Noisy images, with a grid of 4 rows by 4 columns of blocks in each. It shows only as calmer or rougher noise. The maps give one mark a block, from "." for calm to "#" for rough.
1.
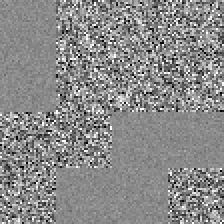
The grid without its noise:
.###
.###
##..
#..#
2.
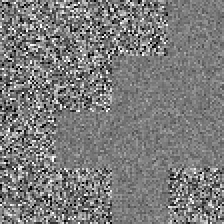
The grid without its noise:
###.
##..
#...
##.#
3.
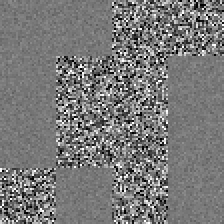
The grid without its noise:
..##
.##.
.##.
#.#.
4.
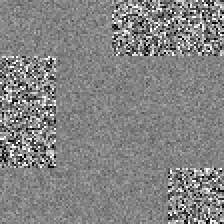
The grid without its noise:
..##
#...
#...
...#
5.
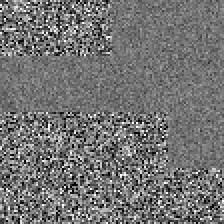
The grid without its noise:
##..
....
###.
####
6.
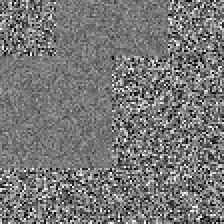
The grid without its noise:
#..#
..##
..##
####
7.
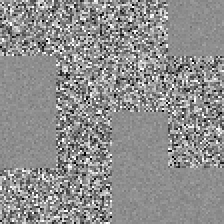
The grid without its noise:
###.
.###
.#.#
##..
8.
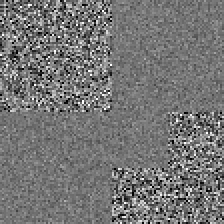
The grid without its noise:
##..
##..
...#
..##
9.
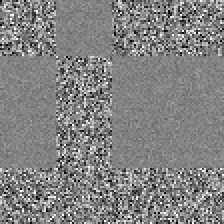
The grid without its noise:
#.##
.#..
.#..
####
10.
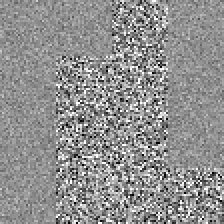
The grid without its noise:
..#.
.##.
.##.
.###
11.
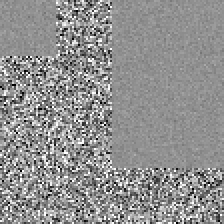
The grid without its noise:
.#..
##..
##..
####
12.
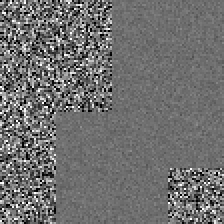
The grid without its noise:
##..
##..
#...
#..#
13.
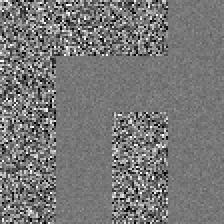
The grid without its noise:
###.
#...
#.#.
#.#.
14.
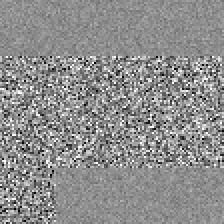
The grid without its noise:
....
####
####
#...
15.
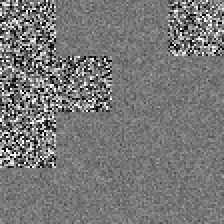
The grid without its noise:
#..#
##..
#...
....
